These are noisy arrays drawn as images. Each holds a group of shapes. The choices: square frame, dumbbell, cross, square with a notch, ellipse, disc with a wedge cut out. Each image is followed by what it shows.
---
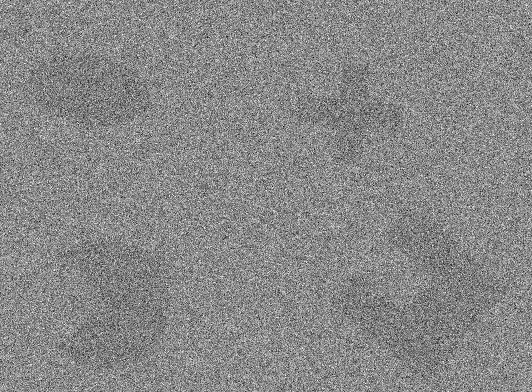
top left: ellipse; top right: cross; bottom left: disc with a wedge cut out; bottom right: square with a notch
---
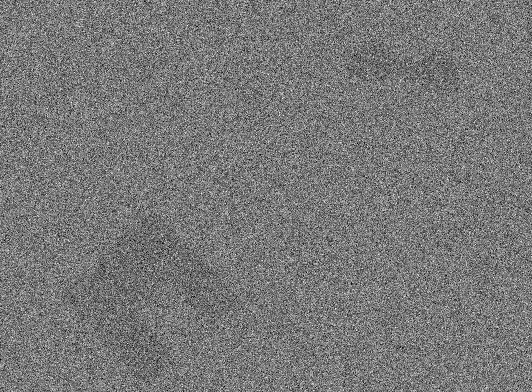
top right: dumbbell; bottom left: square with a notch
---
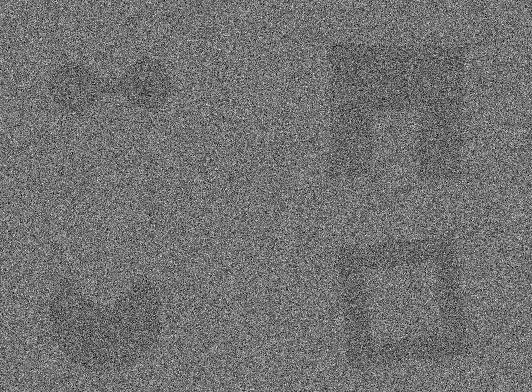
top left: dumbbell; top right: square with a notch; bottom left: disc with a wedge cut out; bottom right: square frame
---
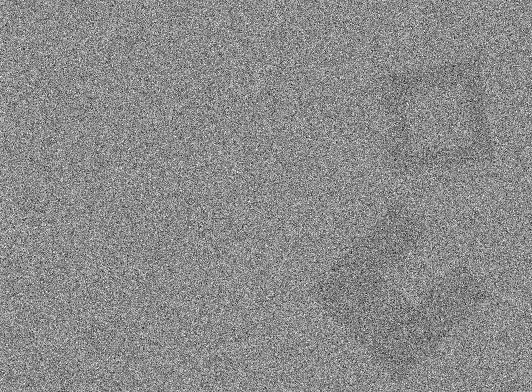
top right: square frame; bottom right: square with a notch
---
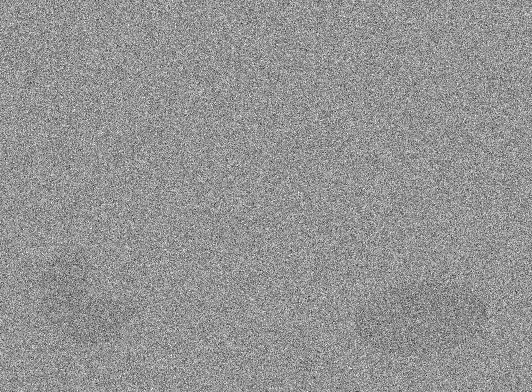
bottom left: disc with a wedge cut out; bottom right: ellipse
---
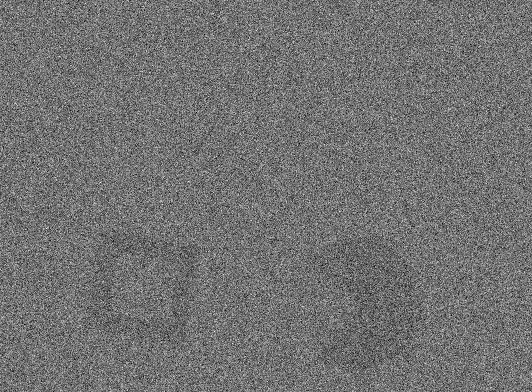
bottom left: square frame; bottom right: disc with a wedge cut out
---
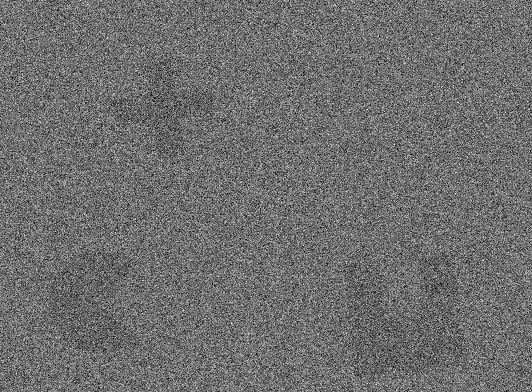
top left: cross; bottom left: disc with a wedge cut out; bottom right: square with a notch
